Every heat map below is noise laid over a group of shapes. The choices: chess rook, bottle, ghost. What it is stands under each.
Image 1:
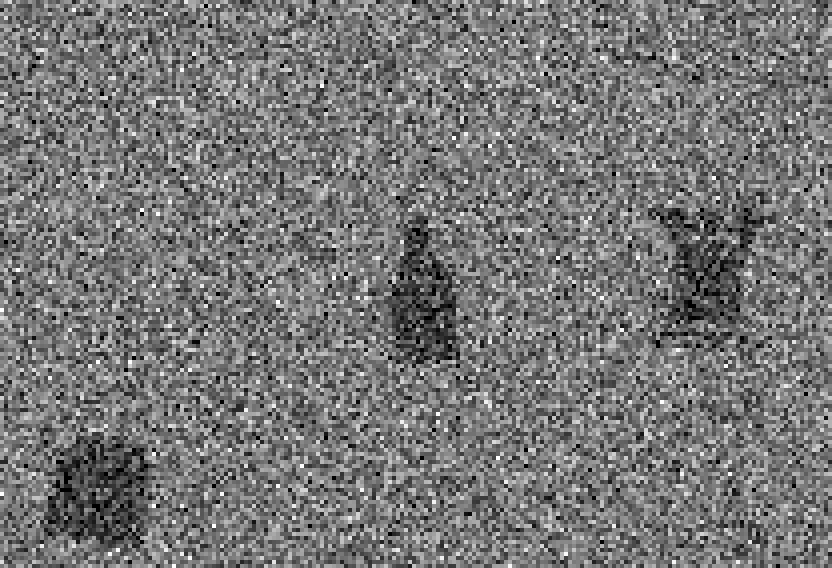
centre: dark bottle; middle right: dark chess rook; bottom left: dark ghost
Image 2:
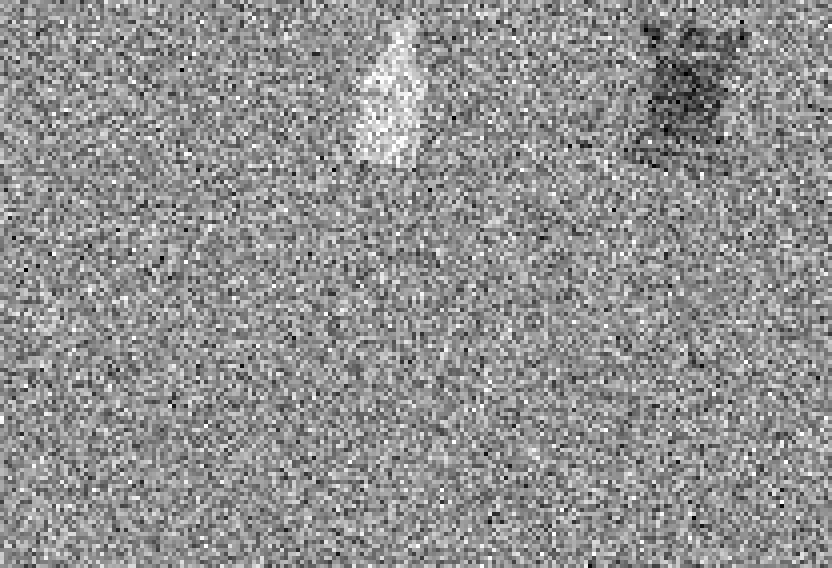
top middle: light bottle; top right: dark chess rook
